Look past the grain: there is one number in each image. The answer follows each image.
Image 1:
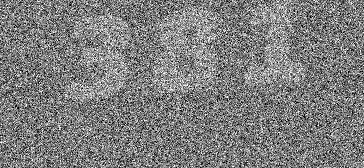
381
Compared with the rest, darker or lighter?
lighter
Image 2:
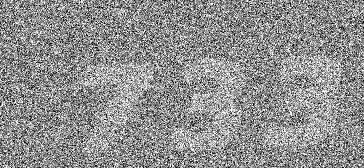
733
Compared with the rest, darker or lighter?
lighter
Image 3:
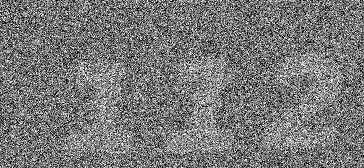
112
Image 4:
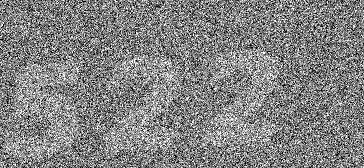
522
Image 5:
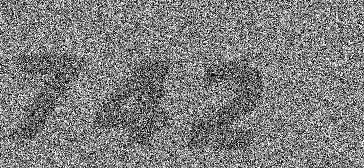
742
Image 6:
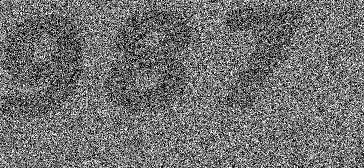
987
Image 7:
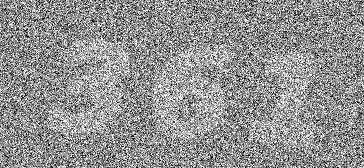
361
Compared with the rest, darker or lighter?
lighter
